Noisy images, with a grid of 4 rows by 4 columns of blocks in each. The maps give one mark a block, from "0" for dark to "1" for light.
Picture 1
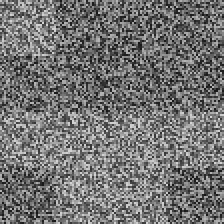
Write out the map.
1000
0000
1111
0110
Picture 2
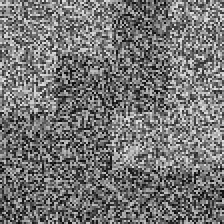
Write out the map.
1101
1001
0011
0000
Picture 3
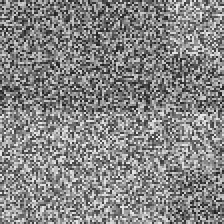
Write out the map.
0001
0000
1111
1110
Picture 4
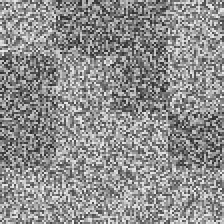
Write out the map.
1001
0101
0110
1111
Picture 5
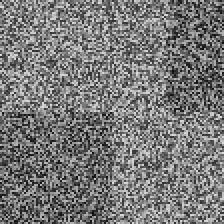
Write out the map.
1110
1110
0011
0011
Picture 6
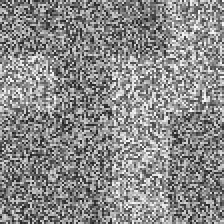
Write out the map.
0001
1011
0010
0010
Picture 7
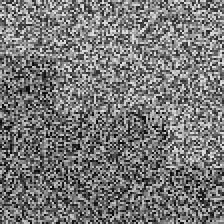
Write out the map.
1111
0111
0001
0000
